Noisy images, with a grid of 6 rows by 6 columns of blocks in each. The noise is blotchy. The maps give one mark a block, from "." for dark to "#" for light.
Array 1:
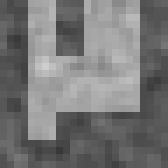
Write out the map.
.#.##.
.#.##.
.####.
.####.
.#....
......
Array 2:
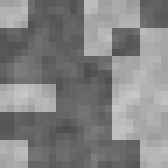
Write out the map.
#..##.
...#.#
....##
##..##
....##
#....#
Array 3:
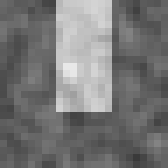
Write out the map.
..##..
..##..
..##..
..##..
......
......
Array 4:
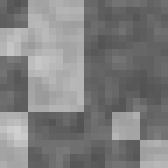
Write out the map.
.##...
###...
.##...
.##...
#...#.
#....#
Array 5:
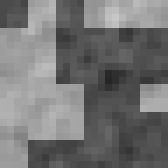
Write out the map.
.#.###
##....
##....
###..#
###...
#.....
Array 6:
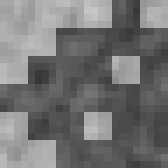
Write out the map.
####.#
##....
#...#.
......
#..#..
##....
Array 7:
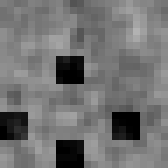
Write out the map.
######
######
##.###
######
.###.#
##.###
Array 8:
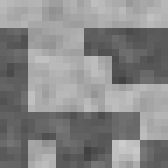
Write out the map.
######
.##...
.###..
.#####
.....#
.#..#.
